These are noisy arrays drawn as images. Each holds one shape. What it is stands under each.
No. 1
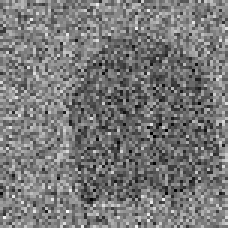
ghost
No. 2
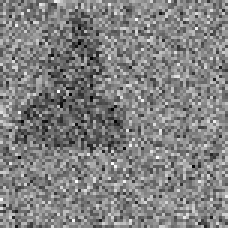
chess pawn
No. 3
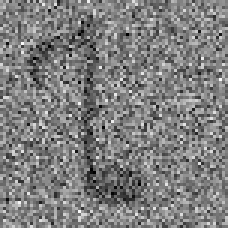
musical note
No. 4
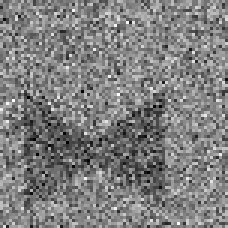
bow tie
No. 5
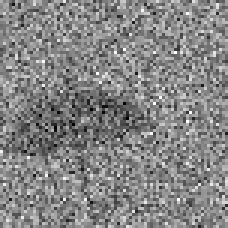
umbrella
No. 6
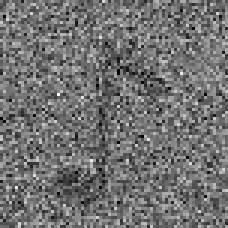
musical note
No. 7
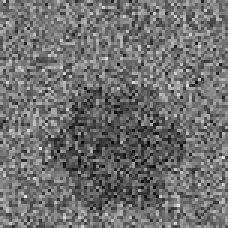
flower
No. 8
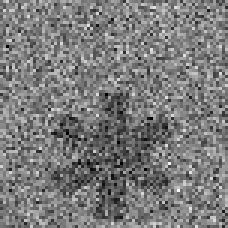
asterisk
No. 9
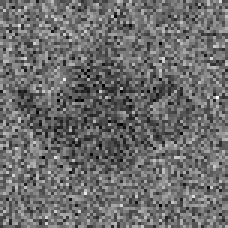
teapot
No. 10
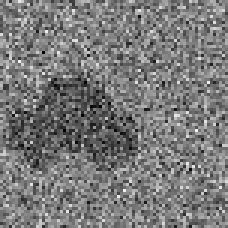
car
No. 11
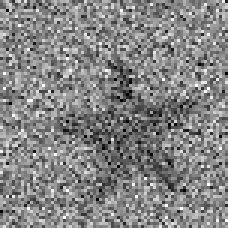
star
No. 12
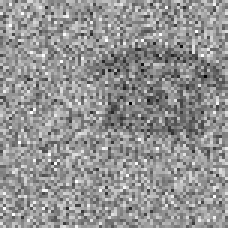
telephone
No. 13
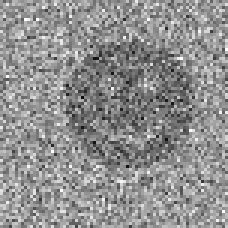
smiling face
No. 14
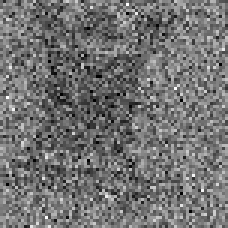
chess rook
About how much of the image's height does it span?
nearly all
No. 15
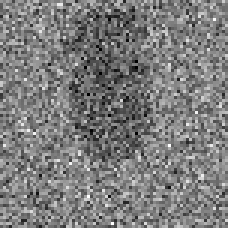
footprint
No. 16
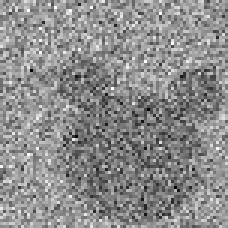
bear's head
